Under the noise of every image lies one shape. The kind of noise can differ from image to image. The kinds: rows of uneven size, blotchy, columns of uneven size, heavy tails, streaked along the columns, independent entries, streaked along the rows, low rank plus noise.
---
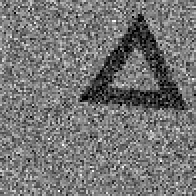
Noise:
independent entries
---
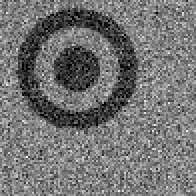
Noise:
low rank plus noise
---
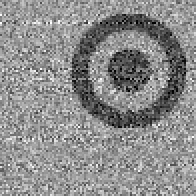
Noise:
rows of uneven size
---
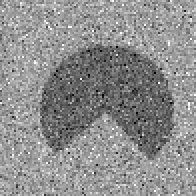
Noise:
heavy tails
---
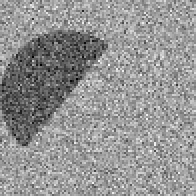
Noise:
low rank plus noise
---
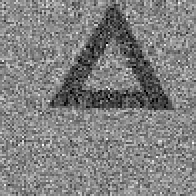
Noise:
low rank plus noise
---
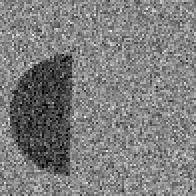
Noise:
independent entries
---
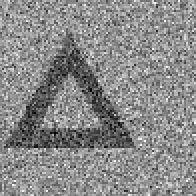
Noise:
independent entries
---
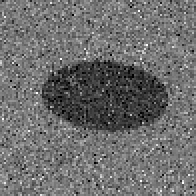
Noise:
heavy tails
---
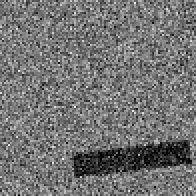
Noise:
independent entries
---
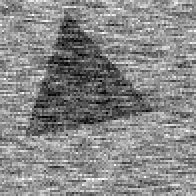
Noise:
streaked along the rows
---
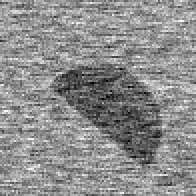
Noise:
streaked along the rows
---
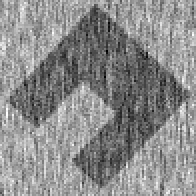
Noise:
streaked along the columns
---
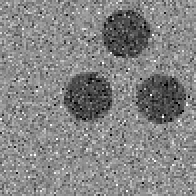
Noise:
heavy tails
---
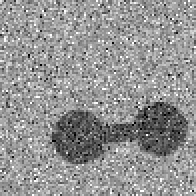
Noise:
heavy tails
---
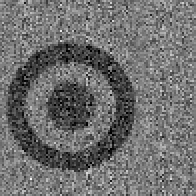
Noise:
columns of uneven size
